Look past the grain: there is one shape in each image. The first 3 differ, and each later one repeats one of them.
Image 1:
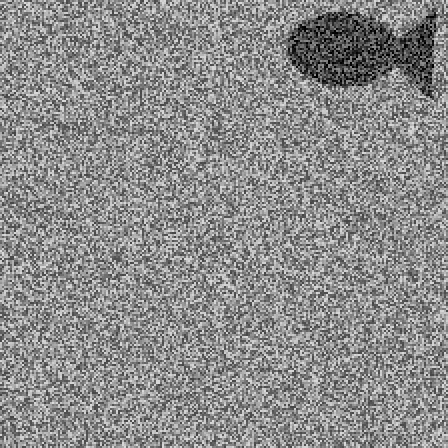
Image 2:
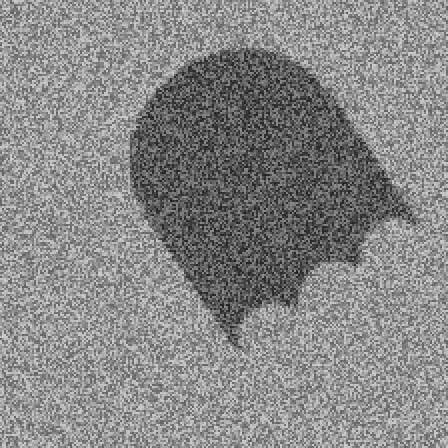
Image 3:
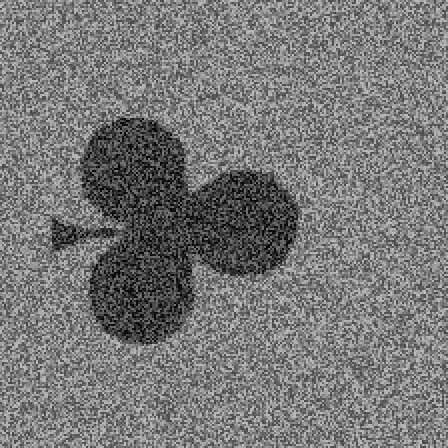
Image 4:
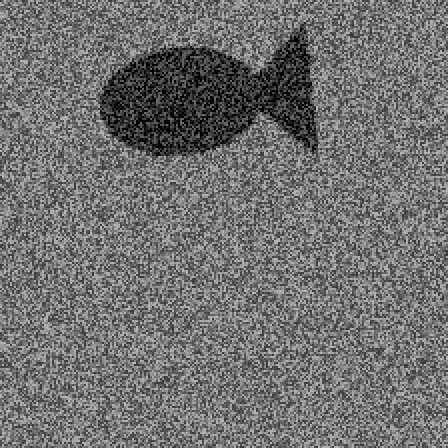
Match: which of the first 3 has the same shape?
1
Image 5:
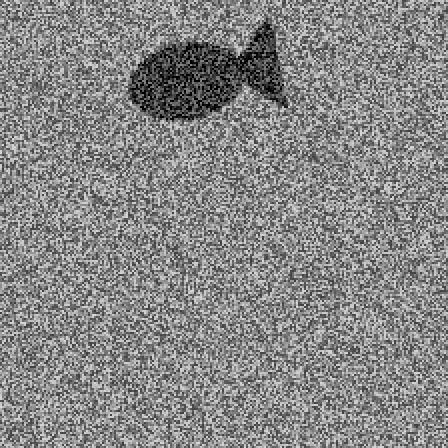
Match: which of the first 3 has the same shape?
1
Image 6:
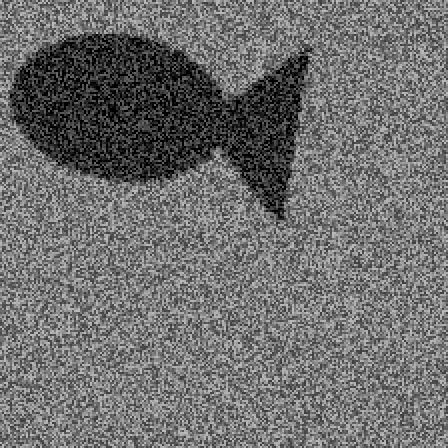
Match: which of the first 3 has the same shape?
1
